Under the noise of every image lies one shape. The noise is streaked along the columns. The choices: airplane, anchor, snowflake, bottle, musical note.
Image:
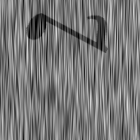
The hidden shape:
musical note
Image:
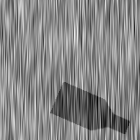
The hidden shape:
bottle
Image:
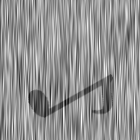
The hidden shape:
musical note
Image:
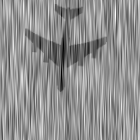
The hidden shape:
airplane
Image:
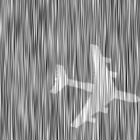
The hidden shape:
airplane
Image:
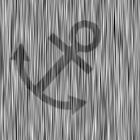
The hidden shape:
anchor
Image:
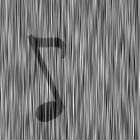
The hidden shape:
musical note
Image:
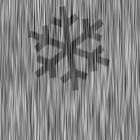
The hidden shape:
snowflake
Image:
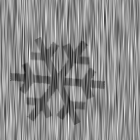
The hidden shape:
snowflake
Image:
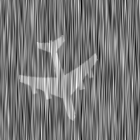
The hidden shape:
airplane
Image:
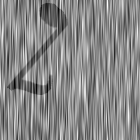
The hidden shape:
musical note
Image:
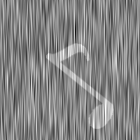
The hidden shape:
musical note
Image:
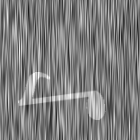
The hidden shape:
musical note
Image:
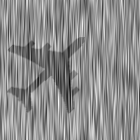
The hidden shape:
airplane
